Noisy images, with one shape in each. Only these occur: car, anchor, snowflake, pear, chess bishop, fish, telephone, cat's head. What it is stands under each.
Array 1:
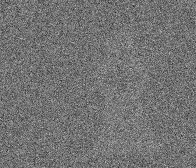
chess bishop
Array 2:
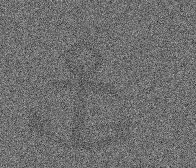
anchor
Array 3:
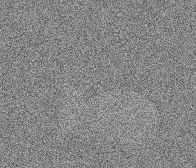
fish
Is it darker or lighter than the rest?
lighter
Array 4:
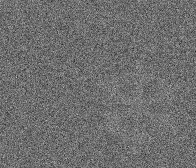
snowflake
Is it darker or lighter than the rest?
lighter
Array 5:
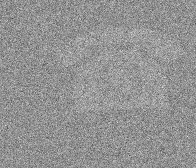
telephone
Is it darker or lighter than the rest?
lighter
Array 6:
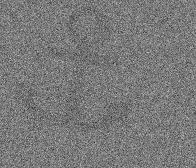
anchor
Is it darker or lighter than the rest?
darker
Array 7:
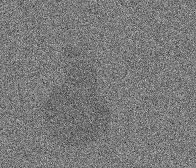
pear
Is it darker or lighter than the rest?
darker
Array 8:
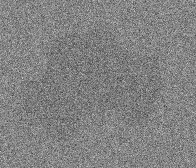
car
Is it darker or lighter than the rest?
darker
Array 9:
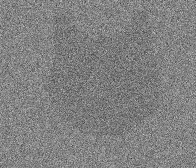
cat's head
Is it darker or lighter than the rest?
darker
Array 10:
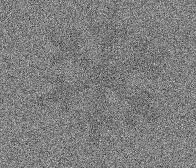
snowflake
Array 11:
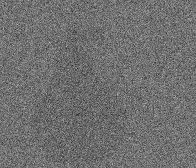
pear
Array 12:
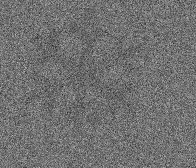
snowflake
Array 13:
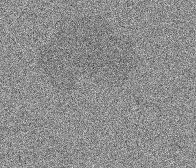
car
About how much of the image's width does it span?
half
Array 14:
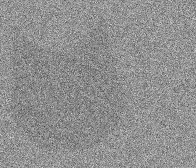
cat's head
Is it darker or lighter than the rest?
darker
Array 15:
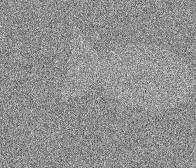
fish
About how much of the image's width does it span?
two thirds
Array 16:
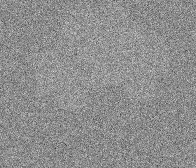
car
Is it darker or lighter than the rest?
lighter
